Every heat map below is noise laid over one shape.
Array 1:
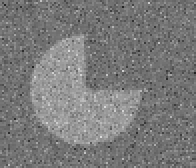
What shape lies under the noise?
disc with a wedge cut out
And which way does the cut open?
up and right
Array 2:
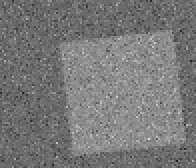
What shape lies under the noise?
square
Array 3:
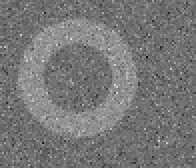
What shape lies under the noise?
ring
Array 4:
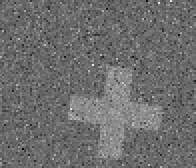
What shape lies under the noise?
cross
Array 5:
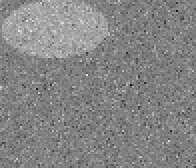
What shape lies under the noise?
ellipse
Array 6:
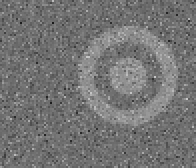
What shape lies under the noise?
bullseye
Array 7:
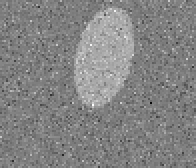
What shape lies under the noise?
ellipse
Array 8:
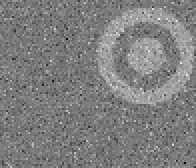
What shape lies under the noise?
bullseye
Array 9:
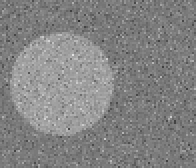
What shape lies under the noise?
disc
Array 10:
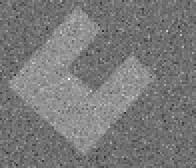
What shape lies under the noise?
square with a notch
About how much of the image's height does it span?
nearly all
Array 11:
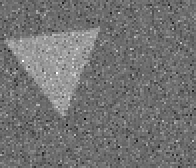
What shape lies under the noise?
triangle
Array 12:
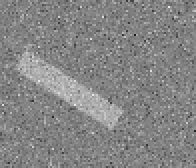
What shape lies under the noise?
bar
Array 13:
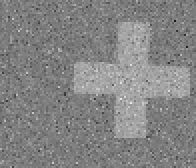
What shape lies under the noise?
cross
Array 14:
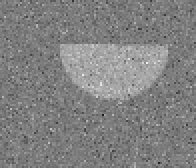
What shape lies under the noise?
half disc
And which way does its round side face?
down
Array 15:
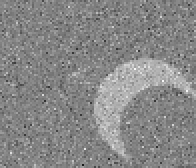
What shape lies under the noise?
crescent
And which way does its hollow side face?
down and right
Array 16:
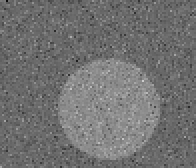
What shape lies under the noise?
disc
